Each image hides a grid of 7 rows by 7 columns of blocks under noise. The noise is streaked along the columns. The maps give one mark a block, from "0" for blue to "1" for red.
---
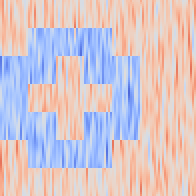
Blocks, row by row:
1 1 1 1 1 1 1
1 0 0 0 1 1 1
0 0 1 0 0 1 1
0 1 1 1 0 1 1
0 0 1 0 0 1 1
1 0 0 0 1 1 1
1 1 1 1 1 1 1
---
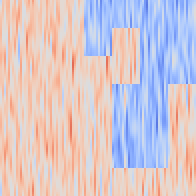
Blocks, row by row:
1 1 1 0 0 0 0
1 1 1 0 1 0 0
1 1 1 1 1 0 0
1 1 1 1 0 0 1
1 1 1 1 0 0 1
1 1 1 1 0 0 1
1 1 1 1 1 1 1
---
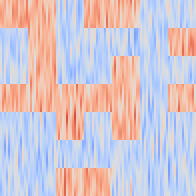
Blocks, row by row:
1 1 0 1 1 0 0
0 1 0 0 0 0 1
0 1 0 0 1 0 0
1 1 1 1 1 0 1
0 0 1 0 1 0 0
0 0 0 0 0 0 0
0 0 1 1 0 0 0
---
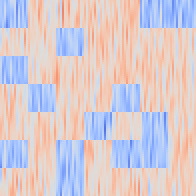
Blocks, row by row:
0 1 1 1 1 0 0
1 1 0 1 1 1 1
0 1 1 1 1 1 1
1 0 1 1 0 1 1
1 1 1 0 1 0 1
0 1 0 1 0 0 1
1 1 0 1 1 1 1
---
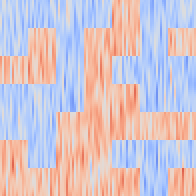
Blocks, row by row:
0 0 0 0 1 0 0
0 1 0 1 1 0 1
1 1 0 1 0 0 0
0 0 0 1 1 0 0
0 0 1 1 1 1 1
1 0 1 1 0 0 0
1 1 1 1 1 0 1
